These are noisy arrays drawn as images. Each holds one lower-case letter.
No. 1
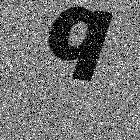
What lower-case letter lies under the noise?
q
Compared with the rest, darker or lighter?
darker
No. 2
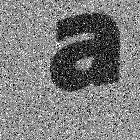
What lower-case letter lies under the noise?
a
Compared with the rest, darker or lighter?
darker
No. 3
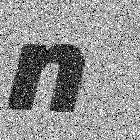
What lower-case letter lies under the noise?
n
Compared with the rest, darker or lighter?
darker
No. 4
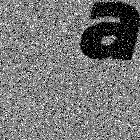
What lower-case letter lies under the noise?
a
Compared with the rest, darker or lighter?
darker
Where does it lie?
top right
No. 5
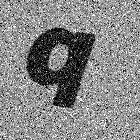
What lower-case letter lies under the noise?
q
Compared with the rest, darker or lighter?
darker
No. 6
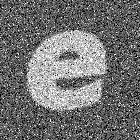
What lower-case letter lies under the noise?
e
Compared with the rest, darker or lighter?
lighter
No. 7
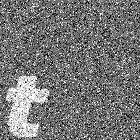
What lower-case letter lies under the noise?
t
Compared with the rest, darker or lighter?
lighter
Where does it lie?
bottom left
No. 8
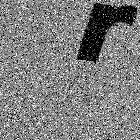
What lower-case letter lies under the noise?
r
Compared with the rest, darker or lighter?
darker
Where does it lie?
top right
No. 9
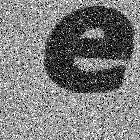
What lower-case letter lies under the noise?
e
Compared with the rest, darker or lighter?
darker
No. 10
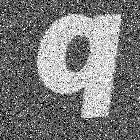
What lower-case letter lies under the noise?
q
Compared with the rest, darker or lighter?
lighter
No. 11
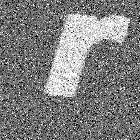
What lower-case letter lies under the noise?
r
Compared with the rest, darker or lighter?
lighter
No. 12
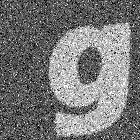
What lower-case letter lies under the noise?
g
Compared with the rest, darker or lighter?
lighter
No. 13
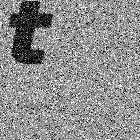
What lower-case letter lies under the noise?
t
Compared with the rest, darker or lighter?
darker
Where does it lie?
top left
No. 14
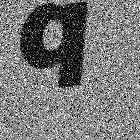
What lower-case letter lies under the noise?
q
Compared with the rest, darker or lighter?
darker
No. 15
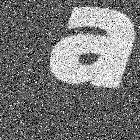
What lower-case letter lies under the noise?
a
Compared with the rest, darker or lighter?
lighter
